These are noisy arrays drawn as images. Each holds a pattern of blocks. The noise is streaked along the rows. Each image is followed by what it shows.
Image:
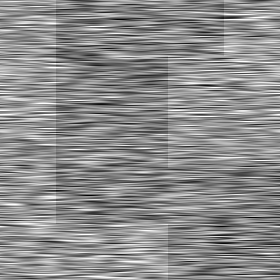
no symmetry
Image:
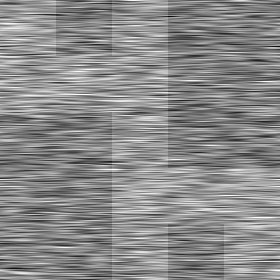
the same after a half turn
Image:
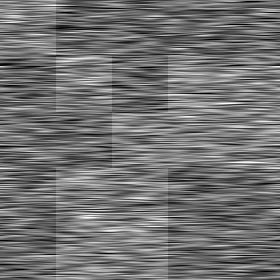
mirrored about the diagonal from the top left
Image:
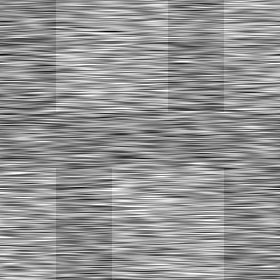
the same after a half turn
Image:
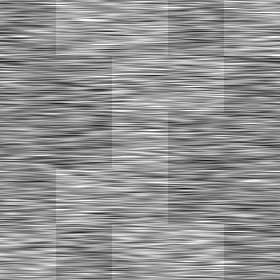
the same after a half turn
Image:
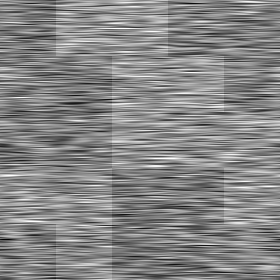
mirrored about the diagonal from the bottom left
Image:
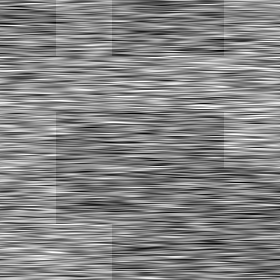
no symmetry
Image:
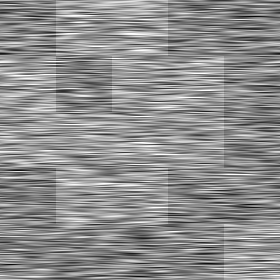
mirrored about the diagonal from the top left
